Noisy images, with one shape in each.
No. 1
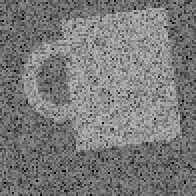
cup
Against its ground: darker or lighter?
lighter
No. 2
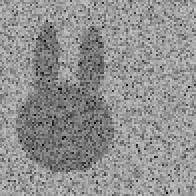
rabbit's head
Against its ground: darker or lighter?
darker
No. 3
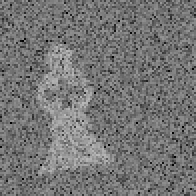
chess bishop
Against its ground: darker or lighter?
lighter
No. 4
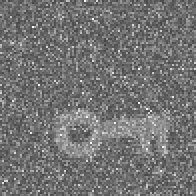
key
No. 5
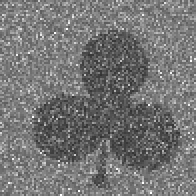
club
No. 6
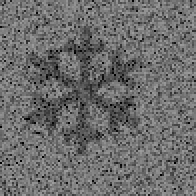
snowflake
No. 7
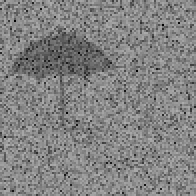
umbrella
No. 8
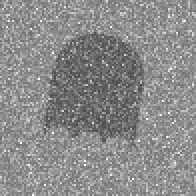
ghost
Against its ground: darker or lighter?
darker
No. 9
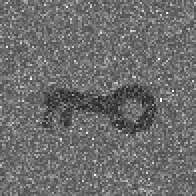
key
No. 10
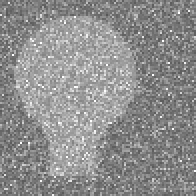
light bulb
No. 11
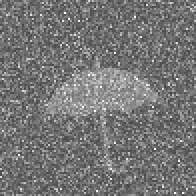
umbrella
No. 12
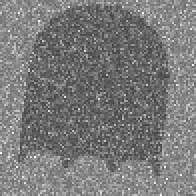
ghost
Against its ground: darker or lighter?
darker
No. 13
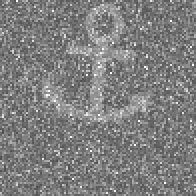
anchor
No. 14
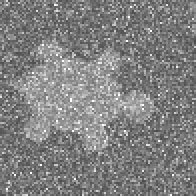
turtle
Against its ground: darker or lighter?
lighter
